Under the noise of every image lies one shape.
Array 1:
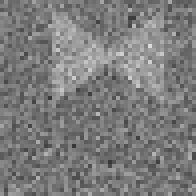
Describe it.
light bow tie
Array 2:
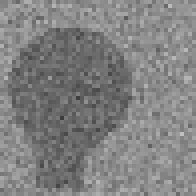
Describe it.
dark light bulb
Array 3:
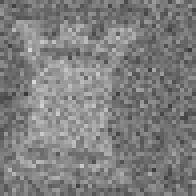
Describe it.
light chess rook
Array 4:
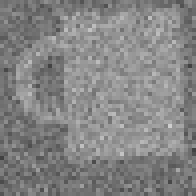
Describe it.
light cup
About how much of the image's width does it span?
nearly all
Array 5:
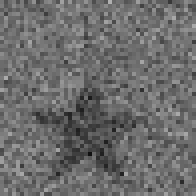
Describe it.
dark star
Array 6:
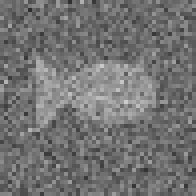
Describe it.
light fish
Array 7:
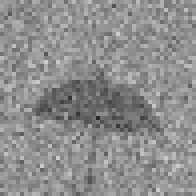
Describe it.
dark umbrella
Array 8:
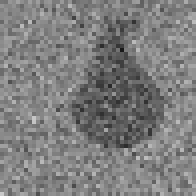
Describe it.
dark pear
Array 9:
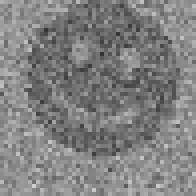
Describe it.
dark smiling face
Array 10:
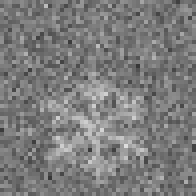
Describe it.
light snowflake
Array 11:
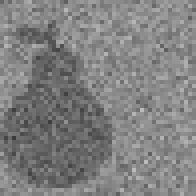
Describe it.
dark pear
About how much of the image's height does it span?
nearly all
